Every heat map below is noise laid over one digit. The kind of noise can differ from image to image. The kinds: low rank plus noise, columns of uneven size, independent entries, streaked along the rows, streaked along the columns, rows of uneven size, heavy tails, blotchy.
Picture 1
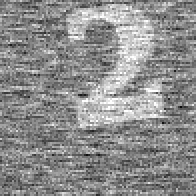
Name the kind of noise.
streaked along the rows
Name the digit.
2
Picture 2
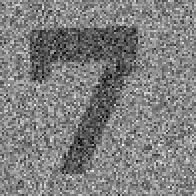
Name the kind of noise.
low rank plus noise
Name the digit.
7
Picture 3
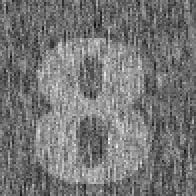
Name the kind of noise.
streaked along the columns
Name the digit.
8
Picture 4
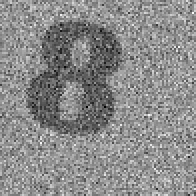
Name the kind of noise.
low rank plus noise
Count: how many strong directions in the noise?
three or four
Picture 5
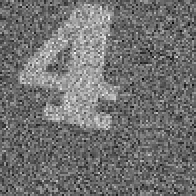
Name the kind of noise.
low rank plus noise
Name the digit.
4
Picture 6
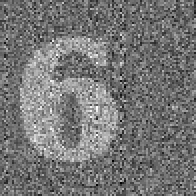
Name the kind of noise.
columns of uneven size
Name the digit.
6
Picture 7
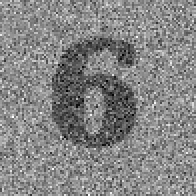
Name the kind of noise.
independent entries
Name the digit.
6
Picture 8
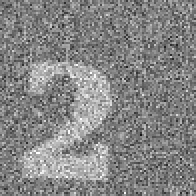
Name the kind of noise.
low rank plus noise
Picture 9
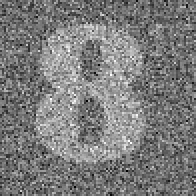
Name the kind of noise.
low rank plus noise
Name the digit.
8
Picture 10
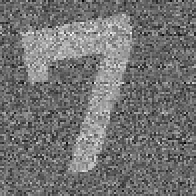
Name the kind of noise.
rows of uneven size
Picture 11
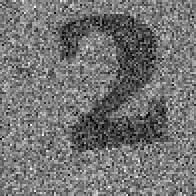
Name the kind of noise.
independent entries
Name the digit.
2
